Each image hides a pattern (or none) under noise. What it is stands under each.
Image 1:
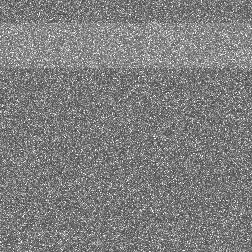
one horizontal stripe
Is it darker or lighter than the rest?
lighter
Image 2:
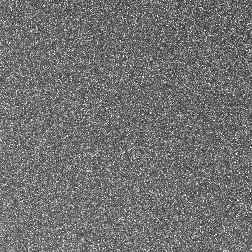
a smooth slope
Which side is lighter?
bottom left
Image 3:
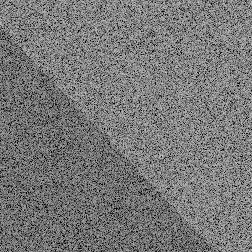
a sharp edge
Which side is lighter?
top right
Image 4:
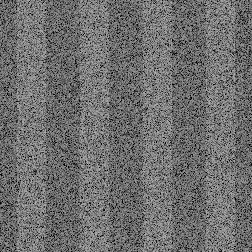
vertical stripes
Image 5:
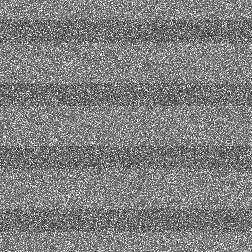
horizontal stripes
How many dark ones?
4
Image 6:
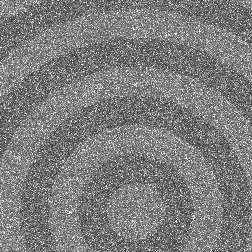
rings round one point
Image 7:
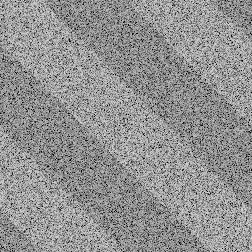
diagonal stripes
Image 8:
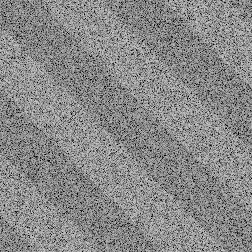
diagonal stripes
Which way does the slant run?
top left to bottom right
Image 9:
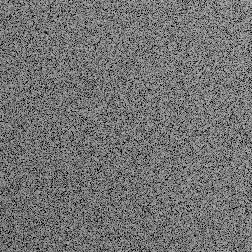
a smooth slope
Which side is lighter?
top right
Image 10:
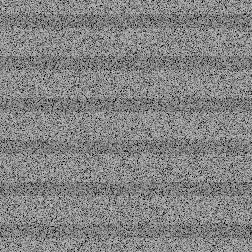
horizontal stripes
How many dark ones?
6
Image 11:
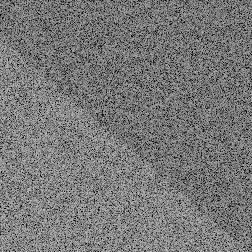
a sharp edge
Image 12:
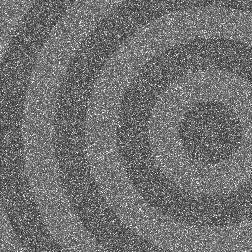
rings round one point
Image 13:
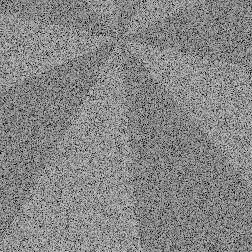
spokes from one point
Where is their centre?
top middle
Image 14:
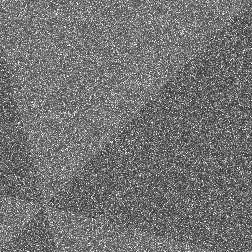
spokes from one point
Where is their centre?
bottom left
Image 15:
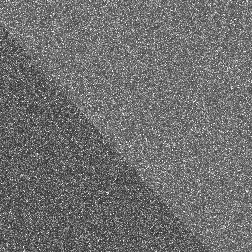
a sharp edge
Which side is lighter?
top right
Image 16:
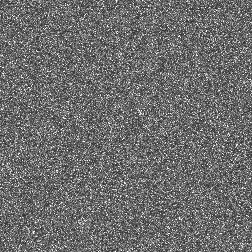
only noise
